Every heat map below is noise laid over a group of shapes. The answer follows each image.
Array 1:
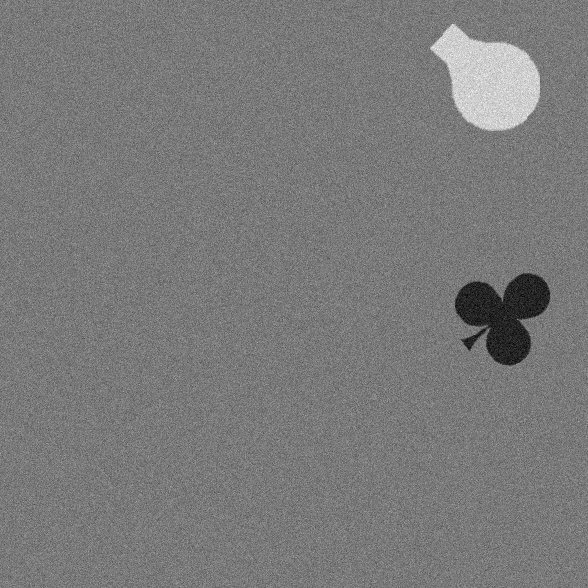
top right: light light bulb; middle right: dark club
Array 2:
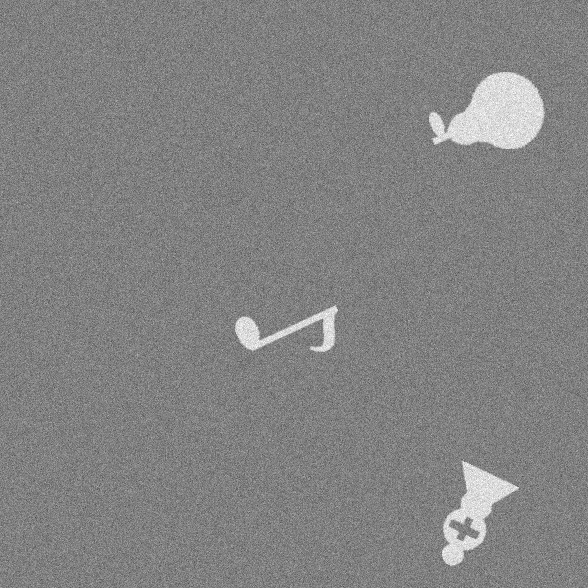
top right: light pear; centre: light musical note; bottom right: light chess bishop
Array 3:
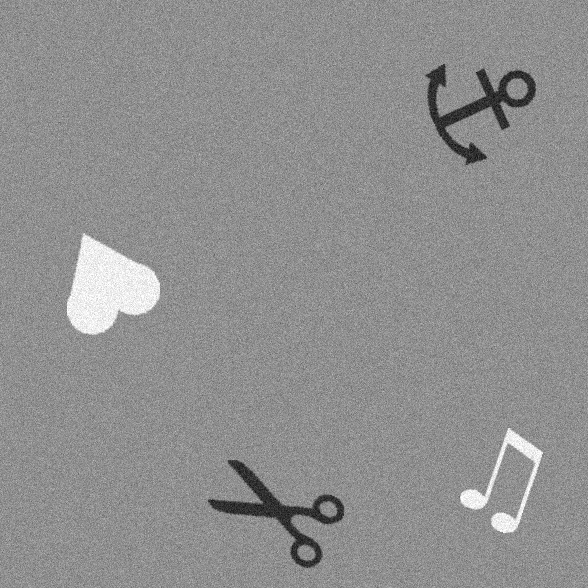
top right: dark anchor; middle left: light heart; bottom middle: dark pair of scissors; bottom right: light pair of musical notes
